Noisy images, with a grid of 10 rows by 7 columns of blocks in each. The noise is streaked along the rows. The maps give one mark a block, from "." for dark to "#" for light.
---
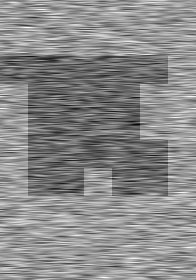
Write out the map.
# # # # # # #
# # # # # # #
. . . . . . #
# . . . . # #
# . . . . # #
# . . . . . #
# . . # . . #
# # # # # # #
# # # # # # #
# # # # # # #
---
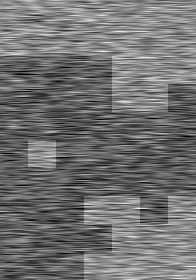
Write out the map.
# # # # # # #
# # # # # # #
. . . . # # #
. . . . # # .
. . . . . . .
. # . . . . .
. . . . . . .
. . . # # . #
. . . . # # #
. . . # # # #
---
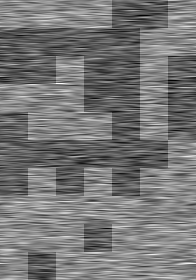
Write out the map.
# # # # . . #
. . . . . # #
. . # . . # .
# # # . . # .
. # # # . # .
. . . . . . #
. # . # . # #
# # # # # # #
# # # . # # #
# . # # # # #
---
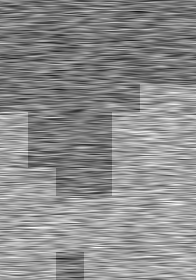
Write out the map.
. . . . . . .
. . . . . . .
. . . . . . .
. . . . . # #
# . . . # # #
# . . . # # #
# # . . # # #
# # # # # # #
# # # # # # #
# # . # # # #
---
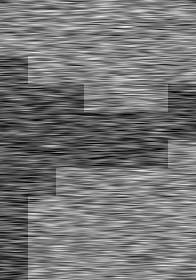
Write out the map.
# # # # # # #
# # # # # # #
. # # # # # #
. . . # # # .
. . . . . . .
. . . . . . #
. . # # # # #
. # # # # # #
. # # # # # #
. # # # # # #
